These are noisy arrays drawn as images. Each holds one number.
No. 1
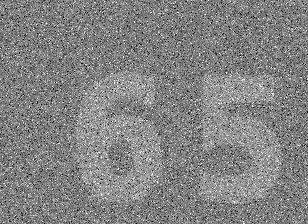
65
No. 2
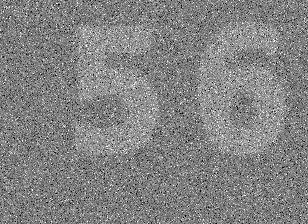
56
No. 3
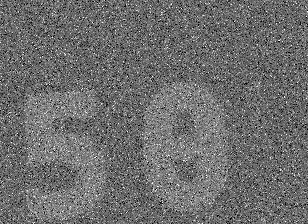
50
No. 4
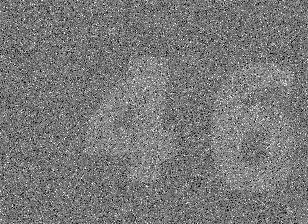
46
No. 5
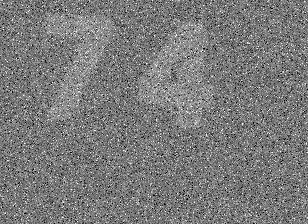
74
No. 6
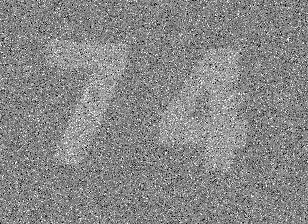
74
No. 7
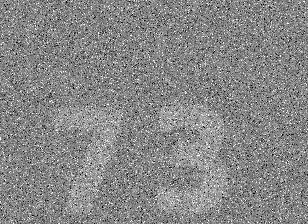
73
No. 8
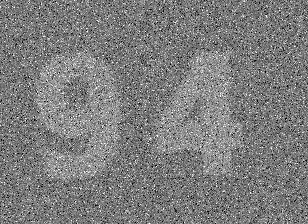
94
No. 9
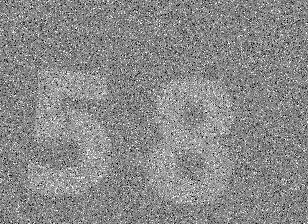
58
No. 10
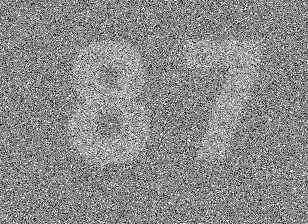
87
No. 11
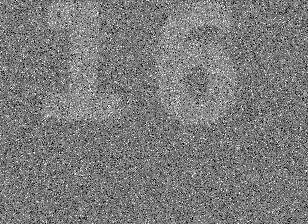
16
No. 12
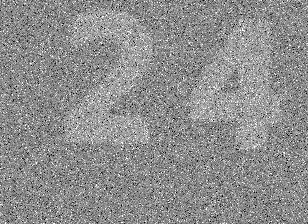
24
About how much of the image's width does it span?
two thirds
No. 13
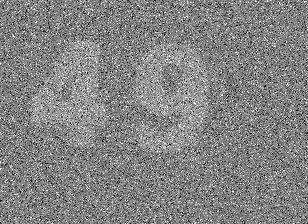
49
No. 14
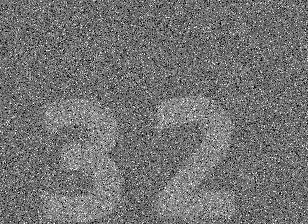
32
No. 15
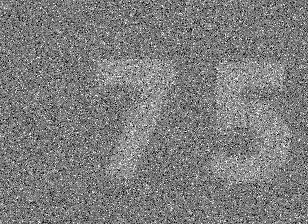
75
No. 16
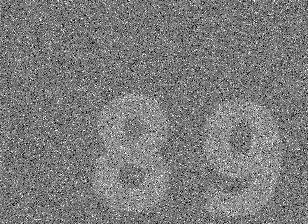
89
